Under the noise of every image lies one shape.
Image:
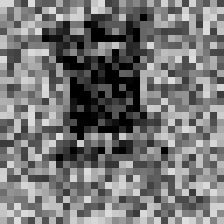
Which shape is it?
chess rook
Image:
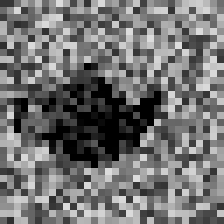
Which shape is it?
teapot
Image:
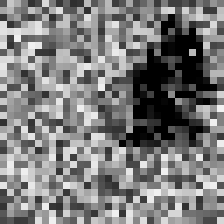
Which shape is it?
chess knight
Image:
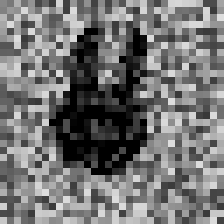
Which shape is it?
rabbit's head
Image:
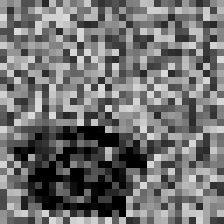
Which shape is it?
telephone
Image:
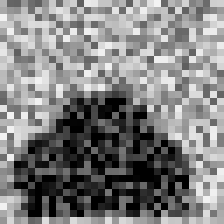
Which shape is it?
cloud
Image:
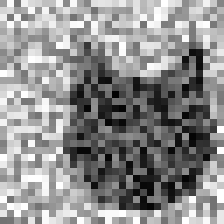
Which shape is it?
cat's head
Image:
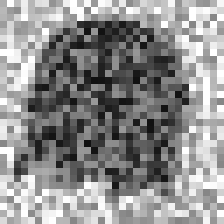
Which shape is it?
ghost
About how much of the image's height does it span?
nearly all
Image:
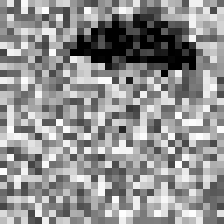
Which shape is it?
umbrella
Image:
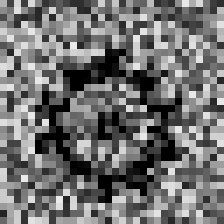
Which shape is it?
gear
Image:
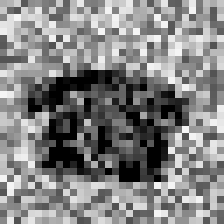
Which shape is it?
telephone
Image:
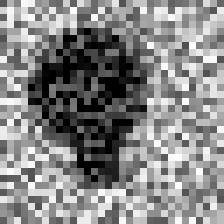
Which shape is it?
light bulb
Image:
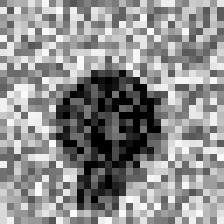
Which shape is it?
light bulb
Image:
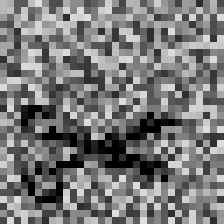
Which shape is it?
pair of scissors
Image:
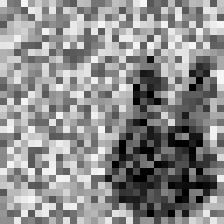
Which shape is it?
rabbit's head
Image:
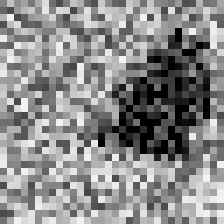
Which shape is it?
chess knight
